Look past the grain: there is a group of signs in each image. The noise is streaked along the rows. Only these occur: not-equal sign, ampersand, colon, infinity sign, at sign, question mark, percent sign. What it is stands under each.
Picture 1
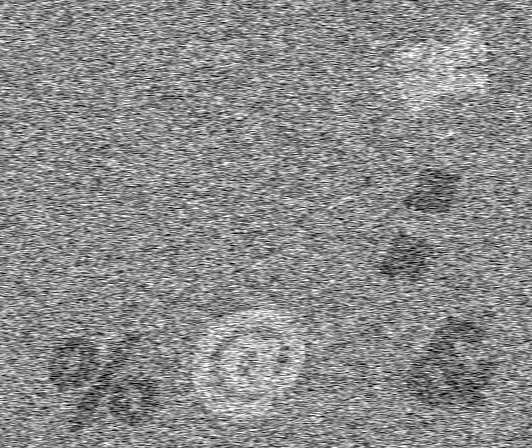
top right: light not-equal sign; middle right: dark colon; bottom left: dark percent sign; bottom middle: light at sign; bottom right: dark ampersand
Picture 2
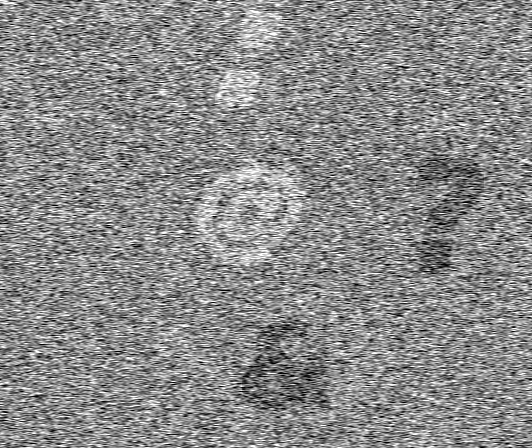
top middle: light colon; centre: light at sign; middle right: dark question mark; bottom middle: dark ampersand
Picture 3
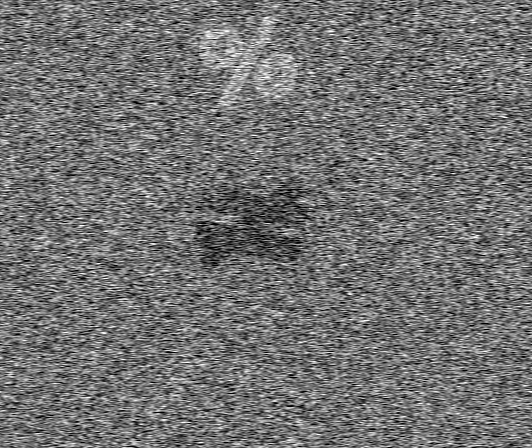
top middle: light percent sign; centre: dark not-equal sign
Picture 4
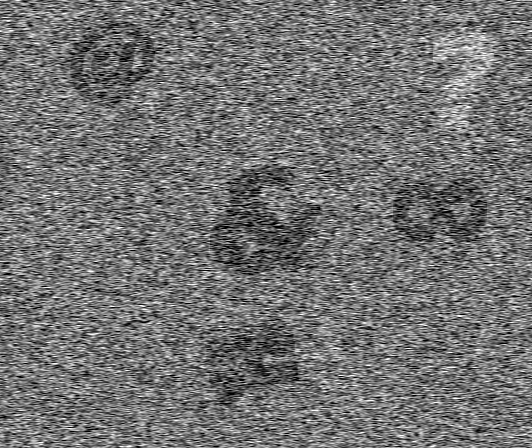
top left: dark at sign; top right: light question mark; centre: dark ampersand; middle right: dark infinity sign; bottom middle: dark not-equal sign
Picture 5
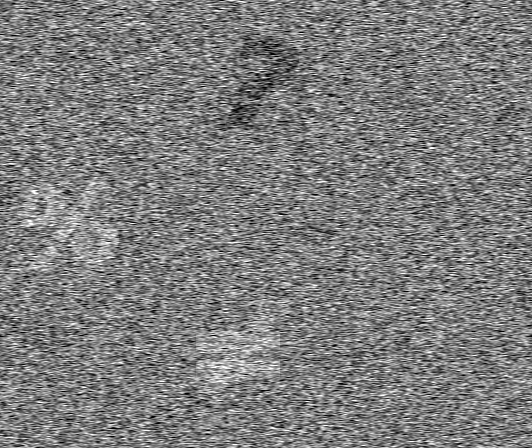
top middle: dark question mark; middle left: light percent sign; bottom middle: light not-equal sign
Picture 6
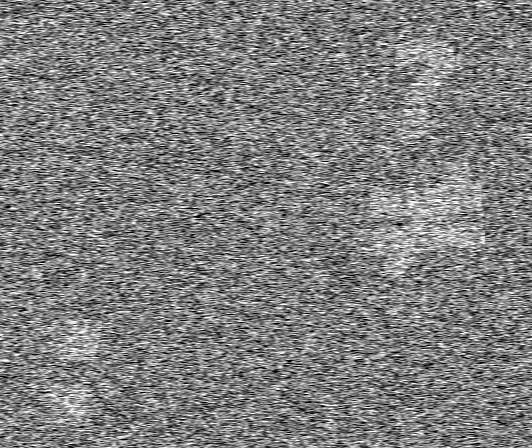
top right: light question mark; middle right: light not-equal sign; bottom left: light colon
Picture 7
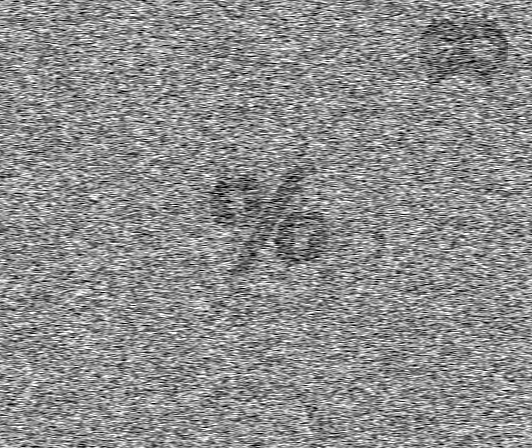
top right: dark infinity sign; centre: dark percent sign
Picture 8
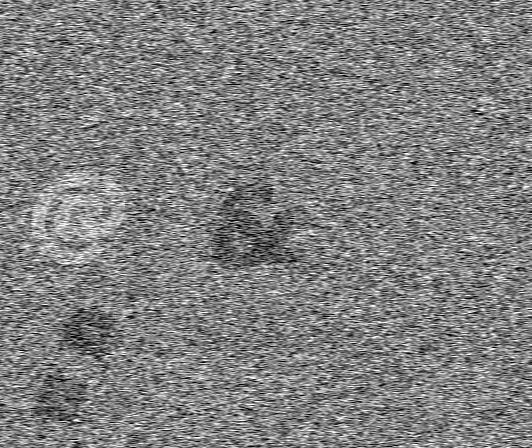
middle left: light at sign; centre: dark ampersand; bottom left: dark colon
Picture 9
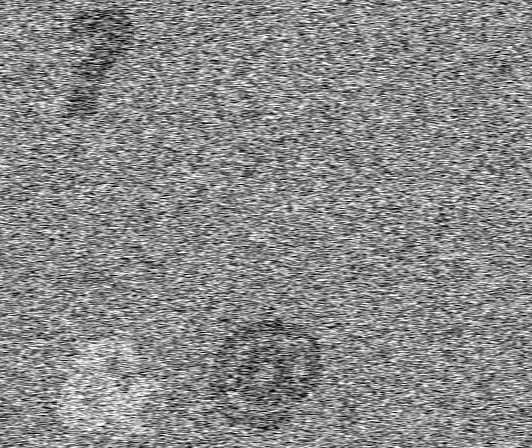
top left: dark question mark; bottom left: light ampersand; bottom middle: dark at sign
